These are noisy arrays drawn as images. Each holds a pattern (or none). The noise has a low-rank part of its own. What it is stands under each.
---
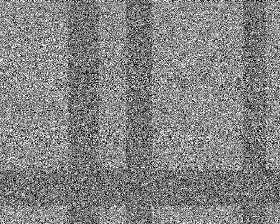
bands of rows crossing bands of columns
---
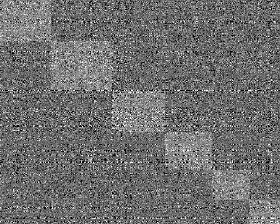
blocks along the diagonal
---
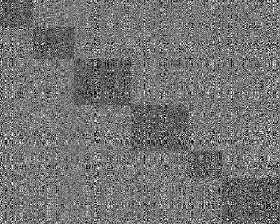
blocks along the diagonal
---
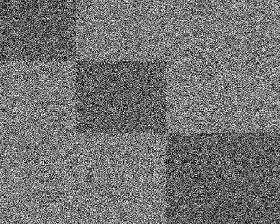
blocks along the diagonal
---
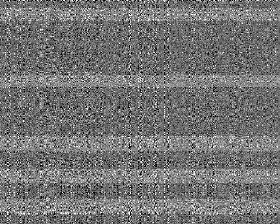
bands of rows
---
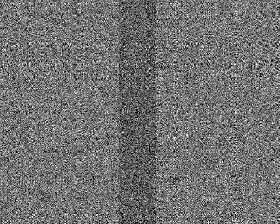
one band of columns
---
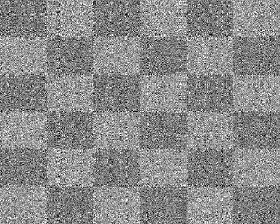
a checkerboard
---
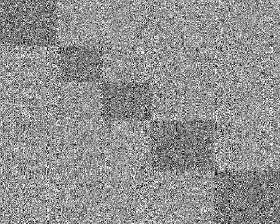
blocks along the diagonal
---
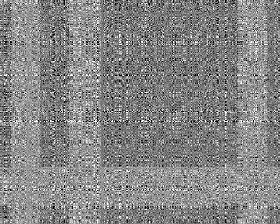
bands of rows crossing bands of columns
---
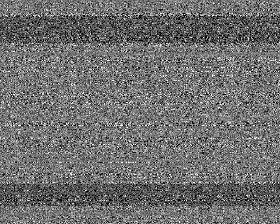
bands of rows
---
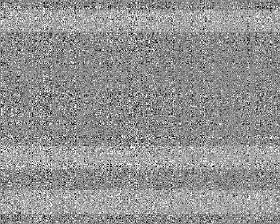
bands of rows
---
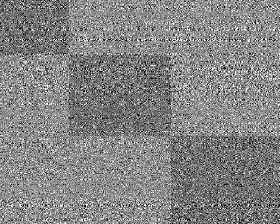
blocks along the diagonal
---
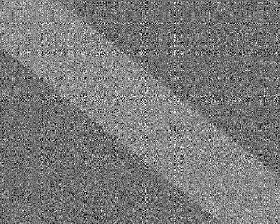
a diagonal band
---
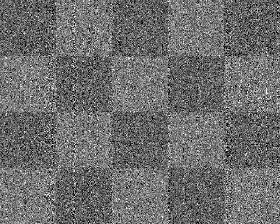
a checkerboard
